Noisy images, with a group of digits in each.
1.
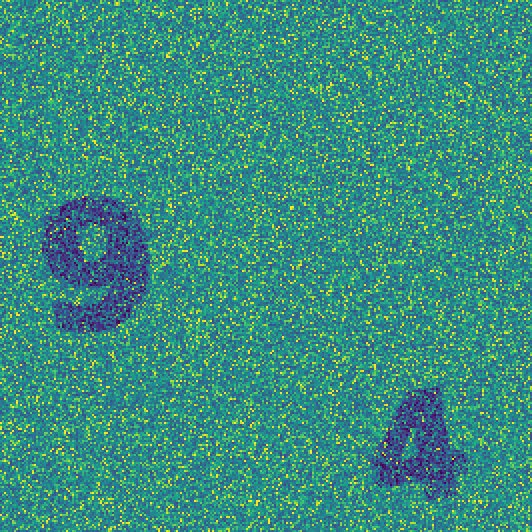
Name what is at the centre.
nothing
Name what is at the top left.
nothing
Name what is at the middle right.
nothing
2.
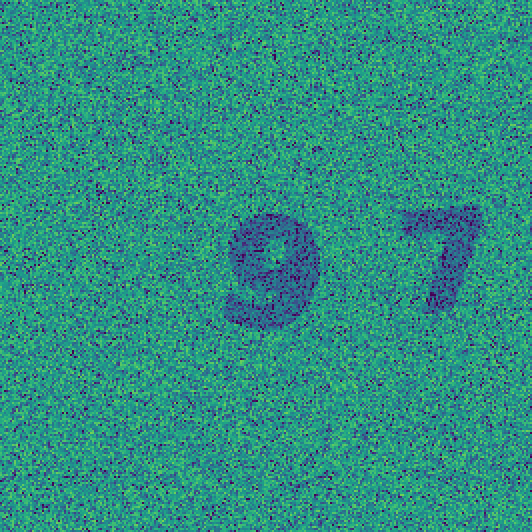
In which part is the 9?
centre
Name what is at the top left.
nothing
